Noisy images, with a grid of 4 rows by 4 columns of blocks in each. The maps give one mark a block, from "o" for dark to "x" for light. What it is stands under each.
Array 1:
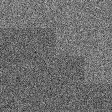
x x x x
o o x x
o o o x
o o o o
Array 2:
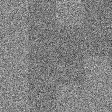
x o x o
x o o o
x o o x
x o x x
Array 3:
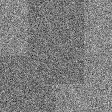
x o o x
x o o x
o o o x
o o x x
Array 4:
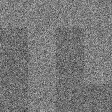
x x x x
o x o x
o x o x
o x o o
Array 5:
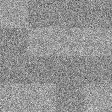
x o o o
o x x x
o o o o
x x o x
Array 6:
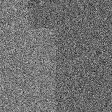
x o o o
x x o o
x x o o
x x o o
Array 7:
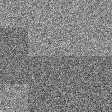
x x x x
o x x x
o o o o
x o o o
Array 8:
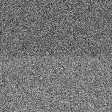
o o o o
o o o o
x x x x
x x x x
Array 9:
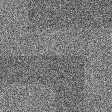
x o o o
x x x x
o o o x
x x o x
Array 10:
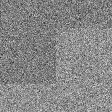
o o o o
o o x x
o o x x
x x x x
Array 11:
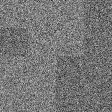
x x x o
o x x o
x x o o
x x o o
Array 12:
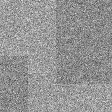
x x o o
x x o o
o x o o
o x x x
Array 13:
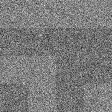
x x x x
o o o o
x x o o
o x o x
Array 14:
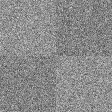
x x o o
x x o o
o o x x
o o x x
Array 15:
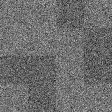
x x o x
x x x o
o o x o
x o x x
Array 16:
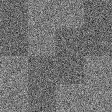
o x x o
o x o o
x o o x
x o x x
